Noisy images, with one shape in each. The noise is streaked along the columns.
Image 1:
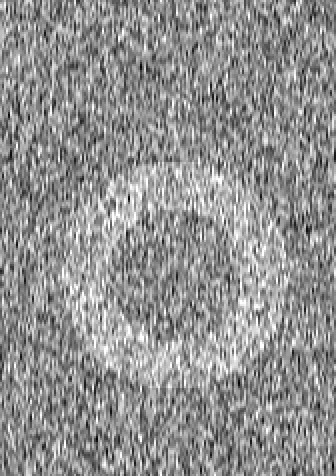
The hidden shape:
ring
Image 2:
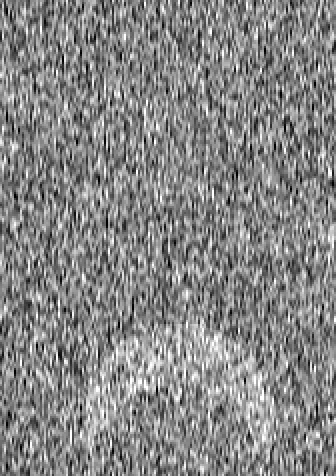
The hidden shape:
crescent
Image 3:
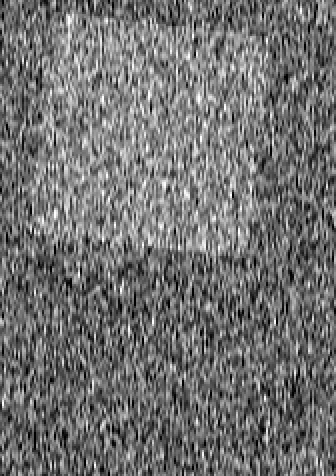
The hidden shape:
square
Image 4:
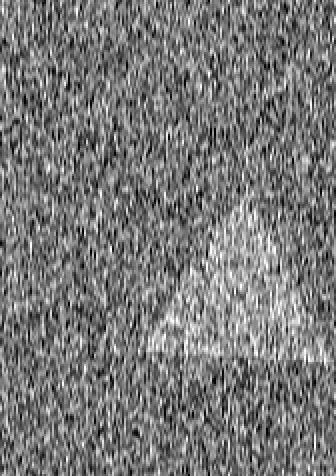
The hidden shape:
triangle
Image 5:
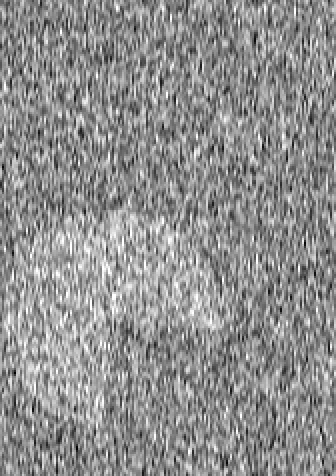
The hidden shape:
disc with a wedge cut out
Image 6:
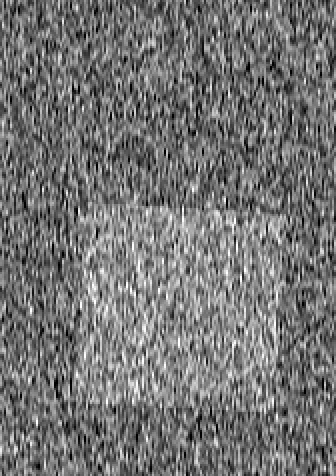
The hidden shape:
square
